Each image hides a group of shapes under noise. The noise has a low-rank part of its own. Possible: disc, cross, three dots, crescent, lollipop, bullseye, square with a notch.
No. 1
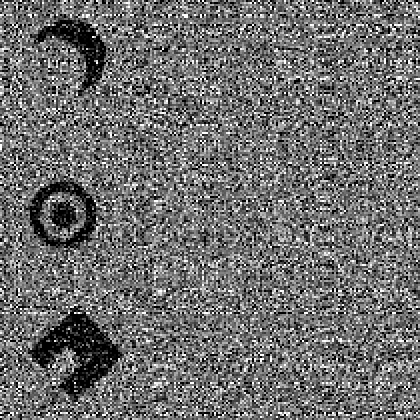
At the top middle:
nothing
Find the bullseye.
middle left
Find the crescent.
top left
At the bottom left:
square with a notch
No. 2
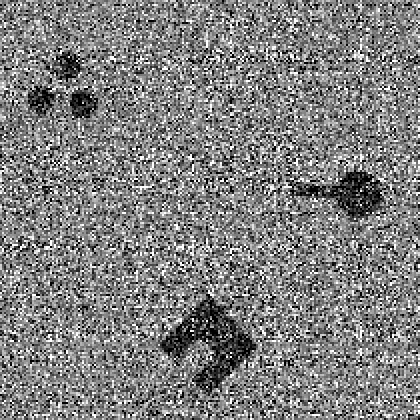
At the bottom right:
nothing
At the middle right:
lollipop
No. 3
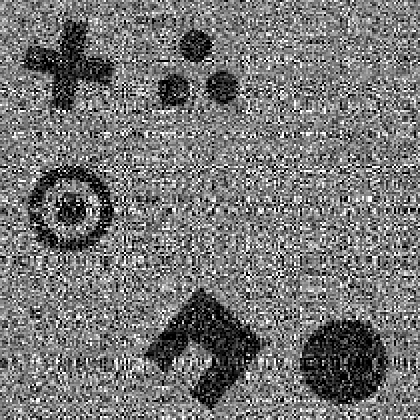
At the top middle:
three dots
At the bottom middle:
square with a notch
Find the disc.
bottom right
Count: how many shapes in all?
5
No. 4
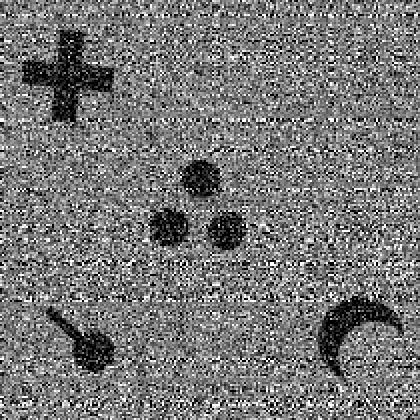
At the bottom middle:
nothing
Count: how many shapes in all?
4
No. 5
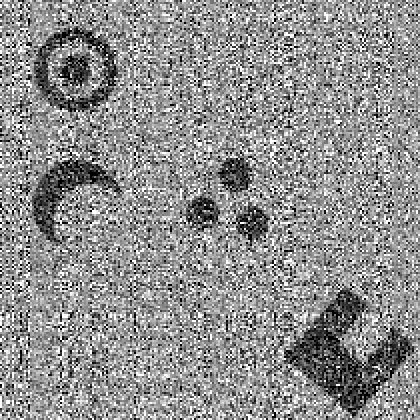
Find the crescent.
middle left
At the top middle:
nothing
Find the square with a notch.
bottom right
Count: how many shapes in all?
4
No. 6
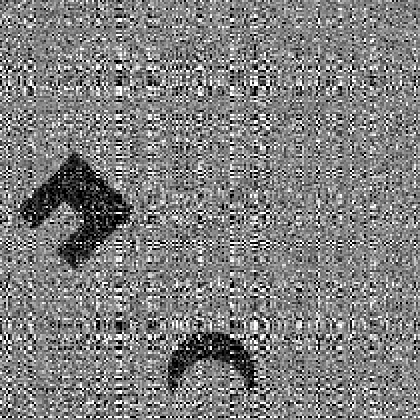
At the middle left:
square with a notch
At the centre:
nothing
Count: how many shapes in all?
2
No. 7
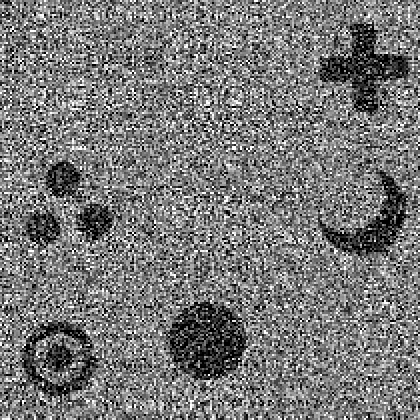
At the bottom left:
bullseye
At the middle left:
three dots
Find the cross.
top right
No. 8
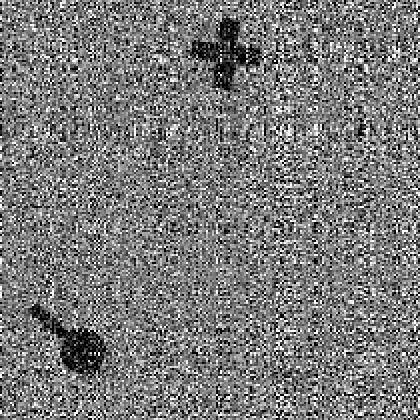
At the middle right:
nothing
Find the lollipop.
bottom left
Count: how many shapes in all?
2
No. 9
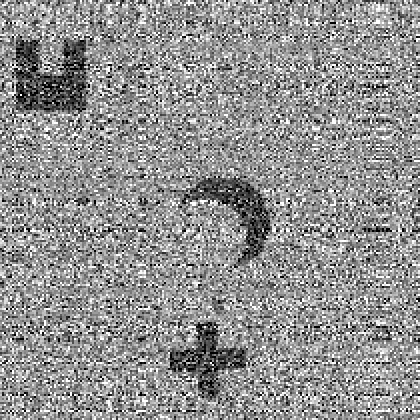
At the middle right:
nothing
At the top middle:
nothing
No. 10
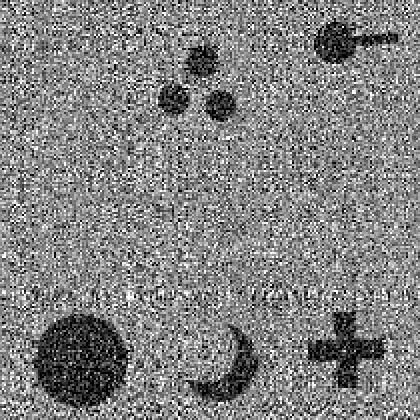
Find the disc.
bottom left
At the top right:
lollipop
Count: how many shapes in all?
5
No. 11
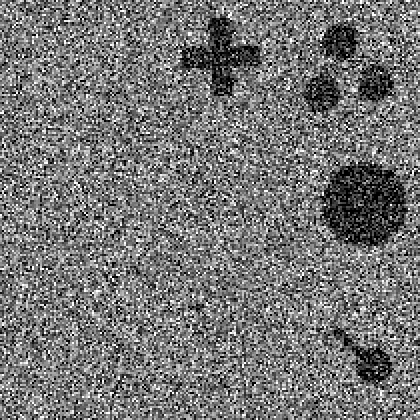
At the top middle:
cross
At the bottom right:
lollipop
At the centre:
nothing
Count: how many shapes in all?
4
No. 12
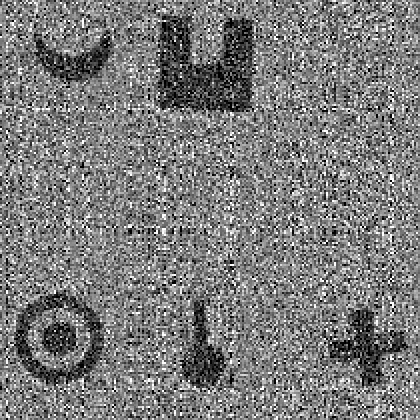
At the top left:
crescent
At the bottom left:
bullseye
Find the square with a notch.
top middle
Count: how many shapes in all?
5
